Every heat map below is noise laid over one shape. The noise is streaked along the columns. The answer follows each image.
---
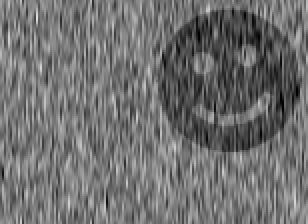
smiling face
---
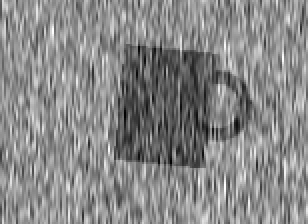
cup
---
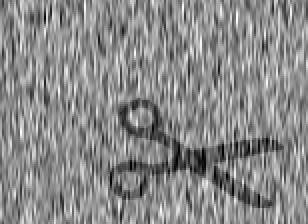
pair of scissors
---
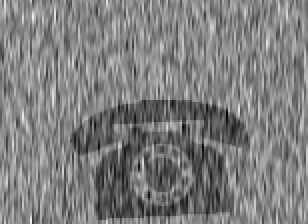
telephone
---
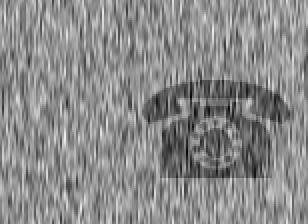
telephone
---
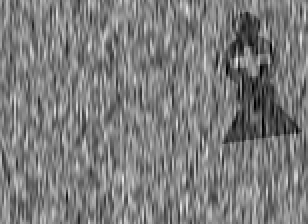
chess bishop
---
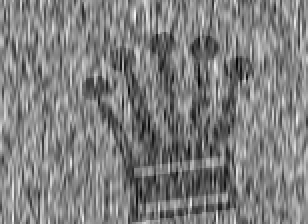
chess queen
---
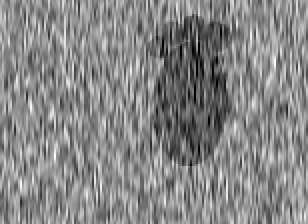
footprint
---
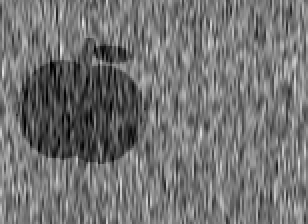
apple
